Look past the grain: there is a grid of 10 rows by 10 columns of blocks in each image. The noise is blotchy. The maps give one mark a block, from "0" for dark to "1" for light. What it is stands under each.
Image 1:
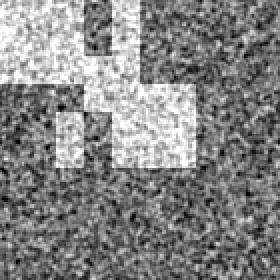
1110100000
1110100000
1111100000
0001111000
0010111000
0010111000
0000000000
0000000000
0000000000
0000000000
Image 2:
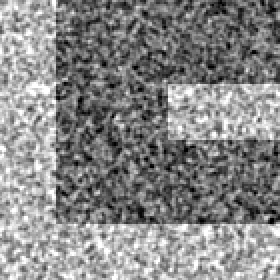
1100000000
1100000000
1100000000
1100001111
1100001111
1100000000
1100000000
1100000000
1111111111
1111111111
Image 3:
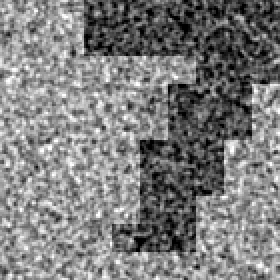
1110000000
1110000000
1111111000
1111110001
1111110001
1111100011
1111100011
1111100111
1111000111
1111111111
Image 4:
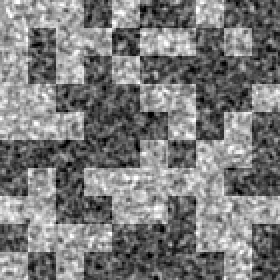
1110100100
1011011010
1010100000
1100011001
1110001010
0000010110
0101111100
1100110111
0111000110
1010000010
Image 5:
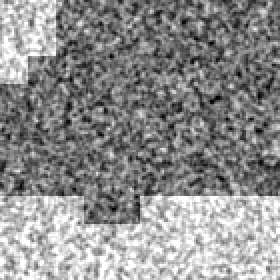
1100000000
1100000000
1000000000
0000000000
0000000000
0000000000
0000000000
1110011111
1111111111
1111111111
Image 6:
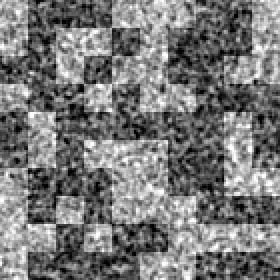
1000111001
1011010001
0010110011
1001011000
0100000010
0101110010
1000110011
1010111000
1101001111
1000011000
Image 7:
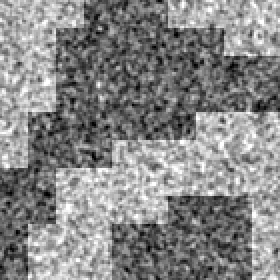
1110001111
1100000011
1100000000
1100000000
1000000111
1000111111
0011111111
0011110001
0111000001
0111000001
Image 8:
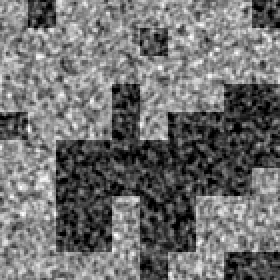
1011111110
1111101111
1111111111
1111011100
0111010000
1100000000
1100000001
1100100111
1100100111
1111101100
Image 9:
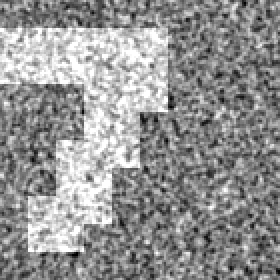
0000000000
1111110000
1111110000
0001110000
0001100000
0011100000
0011000000
0111000000
0110000000
0000000000
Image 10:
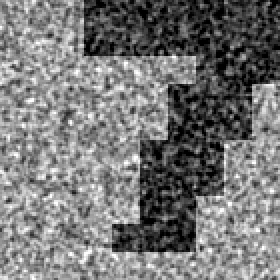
1110000000
1110000000
1111111000
1111110001
1111110001
1111100011
1111100011
1111100111
1111000111
1111111111
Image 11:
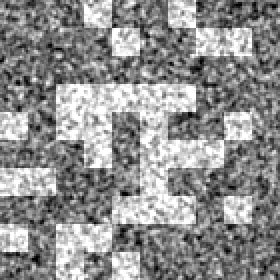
0001001000
0000100110
0000000000
0011111000
1011010010
0001011100
1100010000
0000111010
1011000000
0010100000
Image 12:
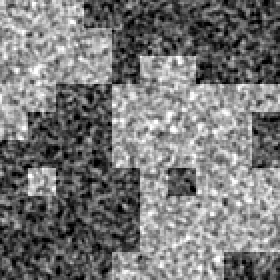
1110000000
1111000000
1111011000
1100111111
1000111110
0000111110
0100010111
0000011111
0000011111
0000111100
